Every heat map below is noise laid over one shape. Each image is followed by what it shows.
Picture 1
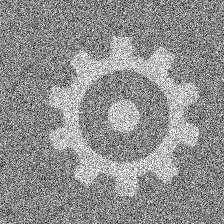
gear
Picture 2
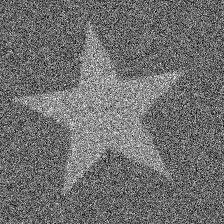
star
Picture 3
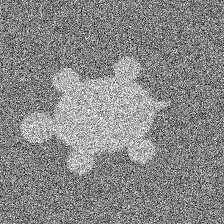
turtle
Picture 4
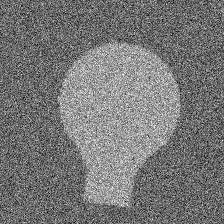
light bulb
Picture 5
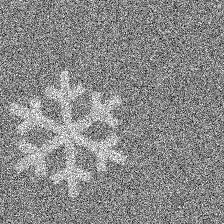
snowflake
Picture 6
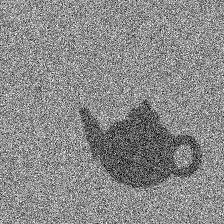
teapot
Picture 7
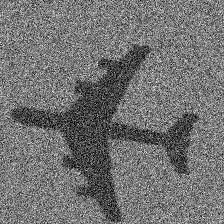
airplane
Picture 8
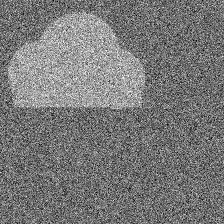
cloud
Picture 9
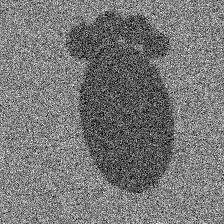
footprint
